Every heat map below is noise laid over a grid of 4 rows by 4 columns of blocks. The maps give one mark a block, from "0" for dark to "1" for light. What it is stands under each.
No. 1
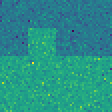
0000
0100
1111
1111
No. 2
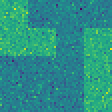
1000
1101
0001
0001
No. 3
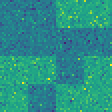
0011
0000
1101
1011
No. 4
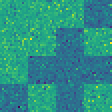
1110
1101
1000
0101
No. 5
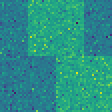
0110
0110
0011
0011
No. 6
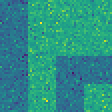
0111
0111
0100
0101
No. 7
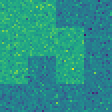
1100
1110
1010
0000
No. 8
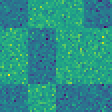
0110
1011
1011
0100
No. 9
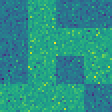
0100
0111
0101
1110
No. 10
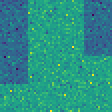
0110
0110
0111
1111
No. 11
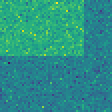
1110
1110
0000
0000
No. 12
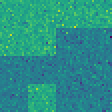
1111
1100
0000
0100
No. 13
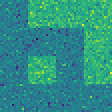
0111
0001
0101
0000
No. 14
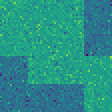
1110
1110
0111
0001
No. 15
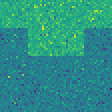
1111
0110
0000
0000
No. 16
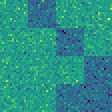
1011
1101
1110
1100
